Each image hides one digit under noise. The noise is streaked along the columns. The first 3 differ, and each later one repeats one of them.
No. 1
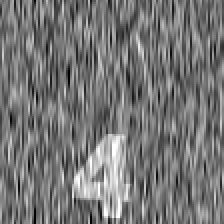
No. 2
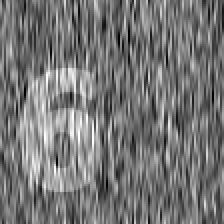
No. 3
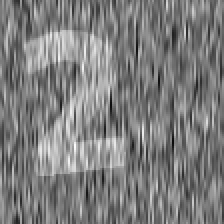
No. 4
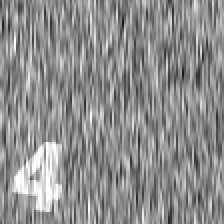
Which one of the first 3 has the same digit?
1
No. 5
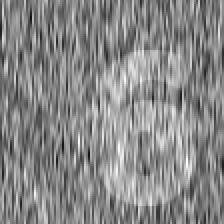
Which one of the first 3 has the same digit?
2
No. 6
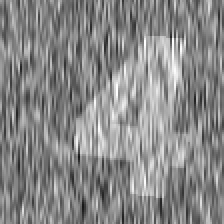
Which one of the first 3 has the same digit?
1
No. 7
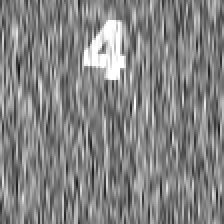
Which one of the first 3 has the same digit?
1
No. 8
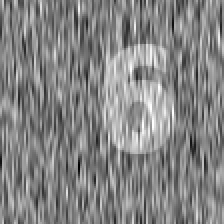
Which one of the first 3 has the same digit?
2
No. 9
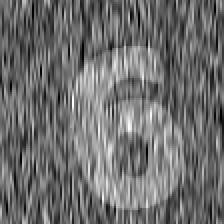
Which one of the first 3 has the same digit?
2
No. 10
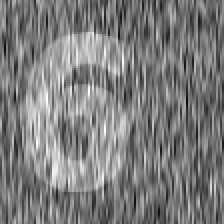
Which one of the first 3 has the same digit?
2
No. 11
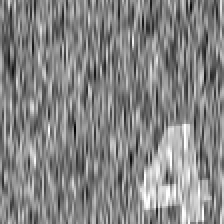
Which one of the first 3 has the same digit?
1
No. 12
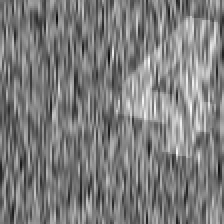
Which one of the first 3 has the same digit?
1
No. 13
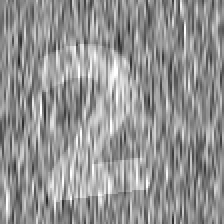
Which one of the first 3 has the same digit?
3
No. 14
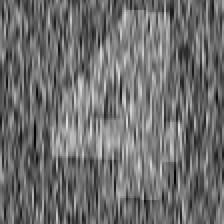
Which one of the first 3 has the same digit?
1
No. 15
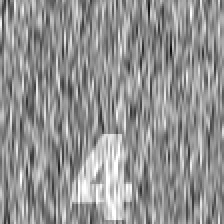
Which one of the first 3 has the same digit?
1
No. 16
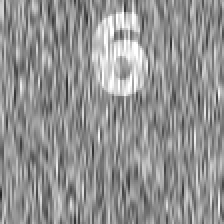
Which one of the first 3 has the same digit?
2
